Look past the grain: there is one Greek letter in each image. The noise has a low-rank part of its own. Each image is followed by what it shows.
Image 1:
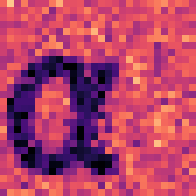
dark alpha
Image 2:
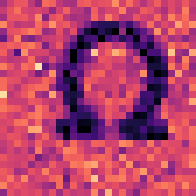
dark omega
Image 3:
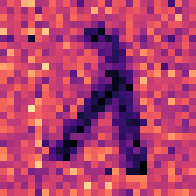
dark lambda
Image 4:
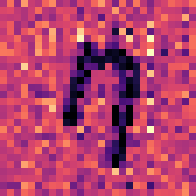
dark eta
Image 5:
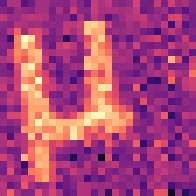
light mu
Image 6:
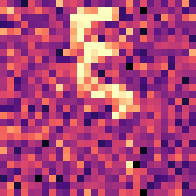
light xi
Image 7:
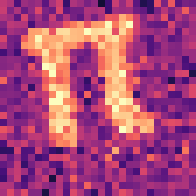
light pi
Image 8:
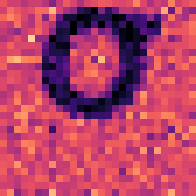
dark sigma
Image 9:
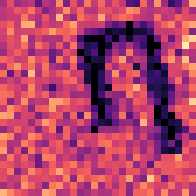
dark eta
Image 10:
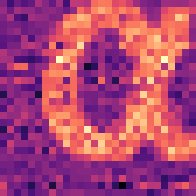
light alpha
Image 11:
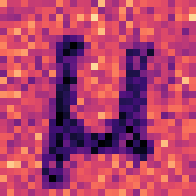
dark mu
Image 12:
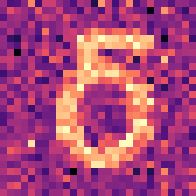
light delta
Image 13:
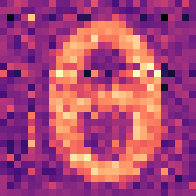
light theta
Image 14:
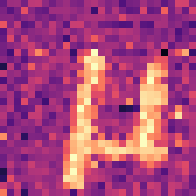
light mu
